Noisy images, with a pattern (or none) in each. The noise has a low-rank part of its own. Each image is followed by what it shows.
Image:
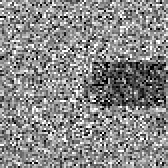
one block
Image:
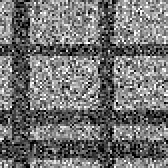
bands of rows crossing bands of columns
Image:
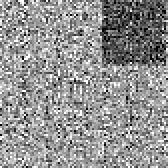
one block
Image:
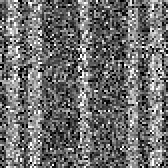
bands of columns
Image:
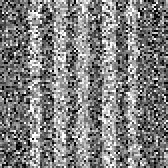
bands of columns
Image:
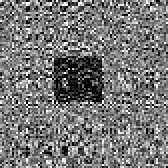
one block
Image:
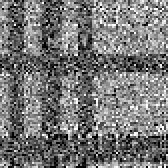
bands of rows crossing bands of columns
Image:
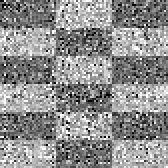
a checkerboard
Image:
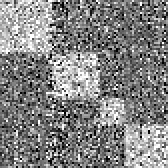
blocks along the diagonal
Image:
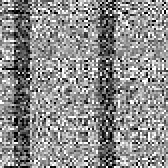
bands of columns
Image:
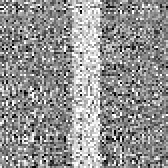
one band of columns
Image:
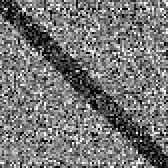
a diagonal band
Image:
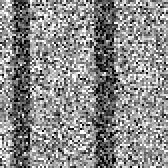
bands of columns
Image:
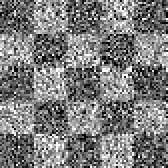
a checkerboard
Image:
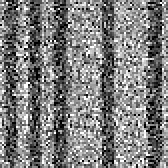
bands of columns
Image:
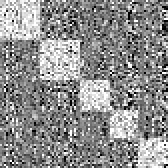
blocks along the diagonal
